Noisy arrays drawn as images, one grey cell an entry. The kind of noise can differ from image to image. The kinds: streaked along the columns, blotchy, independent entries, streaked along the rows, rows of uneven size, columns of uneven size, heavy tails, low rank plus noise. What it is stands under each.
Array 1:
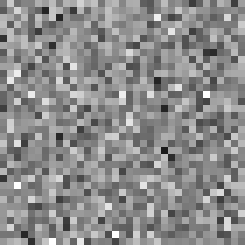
independent entries
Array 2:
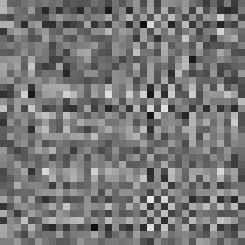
low rank plus noise
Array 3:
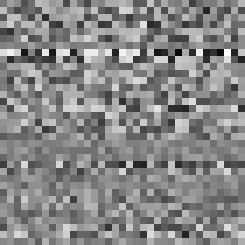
rows of uneven size
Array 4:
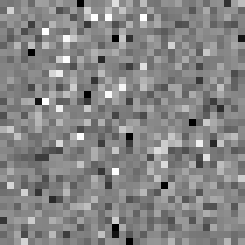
heavy tails
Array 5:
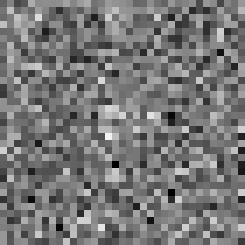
low rank plus noise
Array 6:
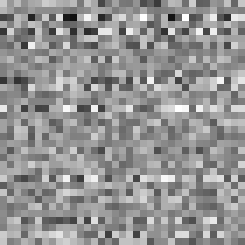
rows of uneven size
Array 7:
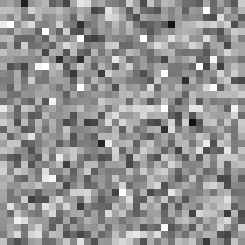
independent entries
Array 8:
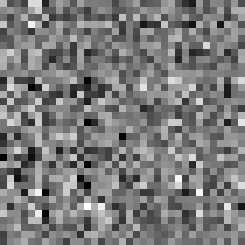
low rank plus noise
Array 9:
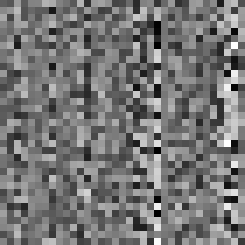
columns of uneven size
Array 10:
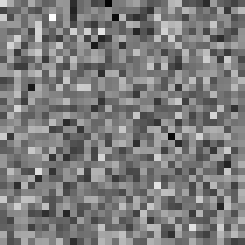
independent entries
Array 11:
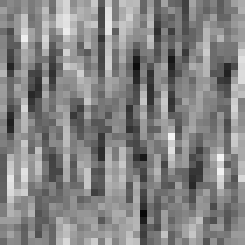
streaked along the columns
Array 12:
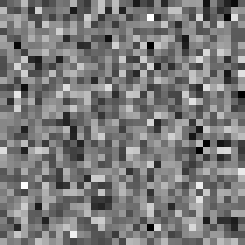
low rank plus noise
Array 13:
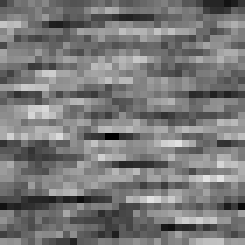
streaked along the rows
